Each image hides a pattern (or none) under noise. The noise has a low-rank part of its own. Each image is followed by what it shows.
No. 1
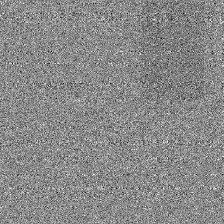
one block
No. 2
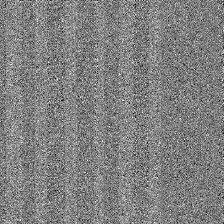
bands of columns
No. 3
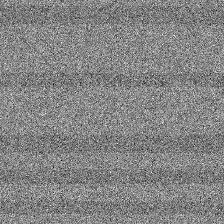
bands of rows
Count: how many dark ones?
5
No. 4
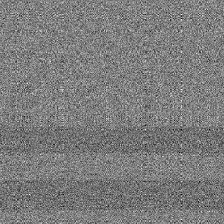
bands of rows
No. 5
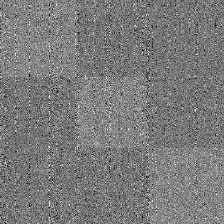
blocks along the diagonal
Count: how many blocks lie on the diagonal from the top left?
3
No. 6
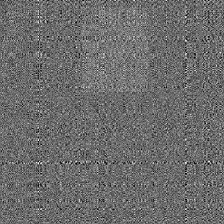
one block
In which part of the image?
top middle
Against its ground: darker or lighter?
lighter
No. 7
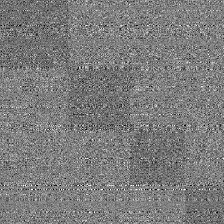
blocks along the diagonal
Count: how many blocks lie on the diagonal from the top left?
4
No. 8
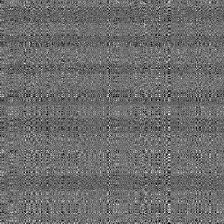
bands of rows
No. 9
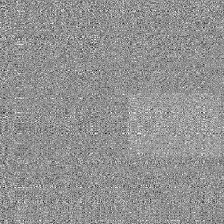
one block
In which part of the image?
middle right
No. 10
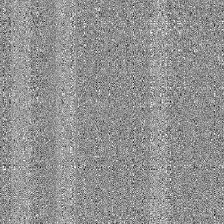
bands of columns
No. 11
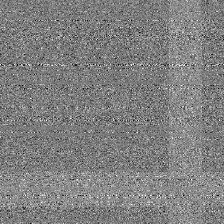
bands of rows crossing bands of columns
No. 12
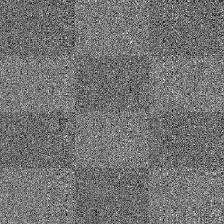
a checkerboard
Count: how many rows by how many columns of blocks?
4 by 3
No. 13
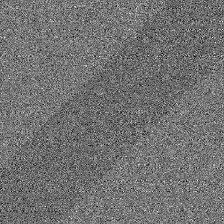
a diagonal band
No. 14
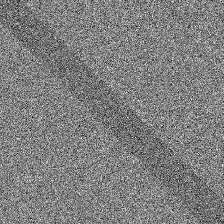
a diagonal band
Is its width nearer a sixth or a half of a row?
a sixth
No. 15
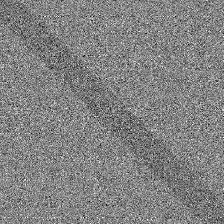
a diagonal band
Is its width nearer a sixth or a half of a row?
a sixth
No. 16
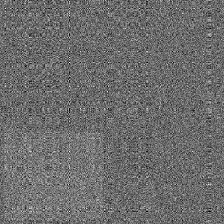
one block
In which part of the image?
bottom left
